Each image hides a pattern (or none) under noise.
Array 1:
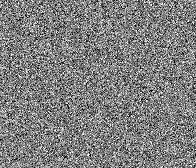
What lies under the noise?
only noise
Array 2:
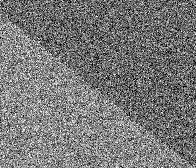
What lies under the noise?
a sharp edge
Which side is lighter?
bottom left
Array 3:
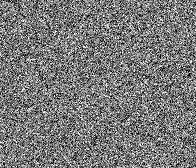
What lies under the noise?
only noise
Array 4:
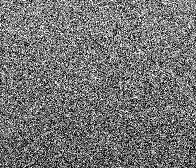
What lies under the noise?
a smooth slope
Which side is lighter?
top
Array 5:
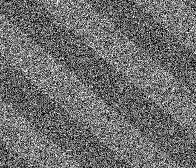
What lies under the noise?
diagonal stripes
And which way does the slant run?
top left to bottom right
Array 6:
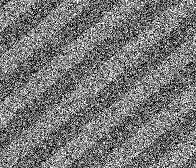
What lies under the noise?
diagonal stripes
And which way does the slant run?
bottom left to top right
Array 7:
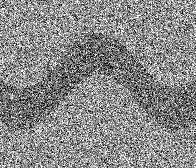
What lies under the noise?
a wavy band
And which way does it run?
left to right
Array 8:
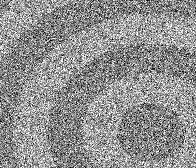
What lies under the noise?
rings round one point
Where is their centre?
bottom right
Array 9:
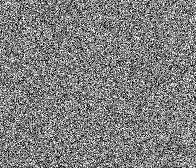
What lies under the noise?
only noise
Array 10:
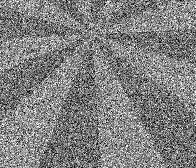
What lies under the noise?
spokes from one point
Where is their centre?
top middle
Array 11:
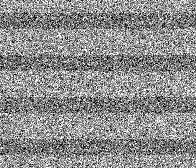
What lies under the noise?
horizontal stripes
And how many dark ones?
4
